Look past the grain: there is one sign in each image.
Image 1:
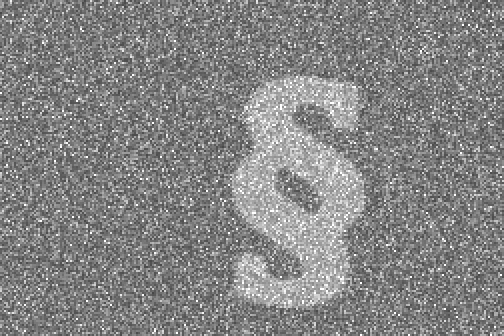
section sign
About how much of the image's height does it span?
two thirds
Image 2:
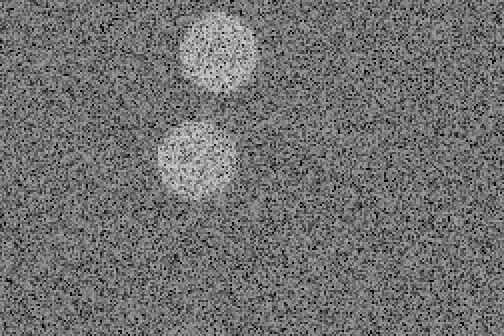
colon
